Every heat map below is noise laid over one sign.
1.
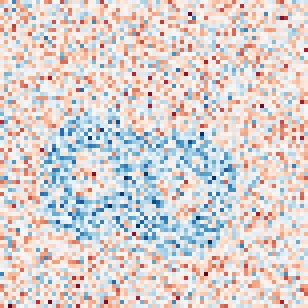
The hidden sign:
infinity sign
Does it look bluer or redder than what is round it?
bluer
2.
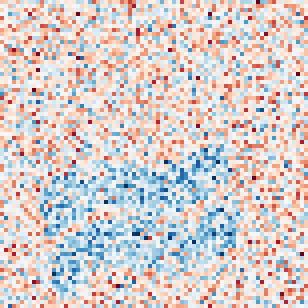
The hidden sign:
approximately sign
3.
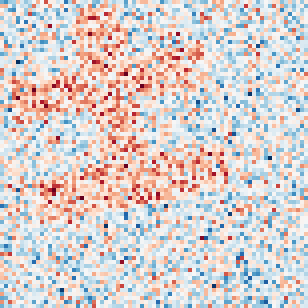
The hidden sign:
plus-minus sign
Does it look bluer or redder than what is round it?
redder
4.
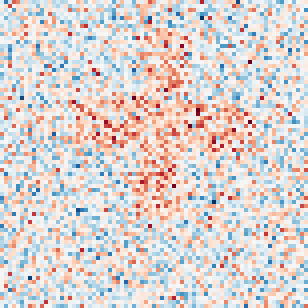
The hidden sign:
plus sign
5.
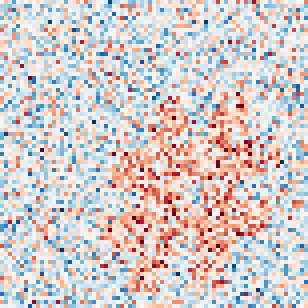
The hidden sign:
hash sign
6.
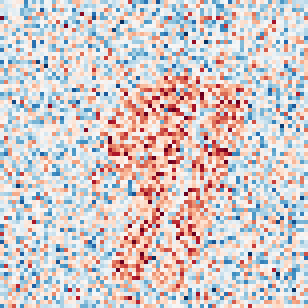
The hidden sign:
pilcrow
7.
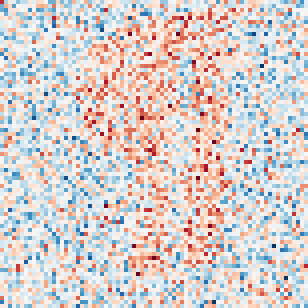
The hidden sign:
pilcrow
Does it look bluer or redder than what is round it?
redder
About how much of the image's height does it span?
nearly all
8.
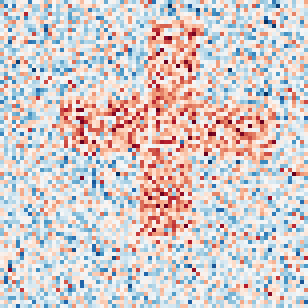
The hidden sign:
plus sign
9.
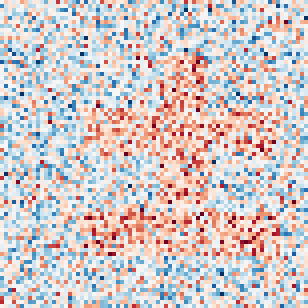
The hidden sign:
plus-minus sign
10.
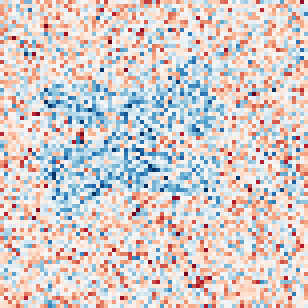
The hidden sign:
not-equal sign
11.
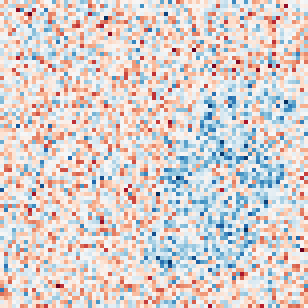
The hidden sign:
section sign
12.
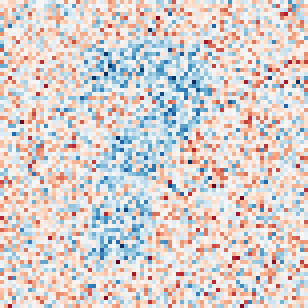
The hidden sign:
question mark
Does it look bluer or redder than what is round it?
bluer
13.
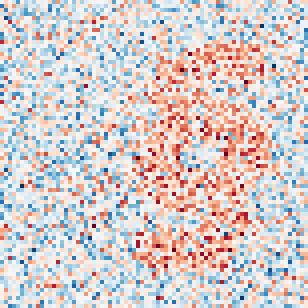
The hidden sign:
section sign
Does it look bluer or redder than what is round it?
redder
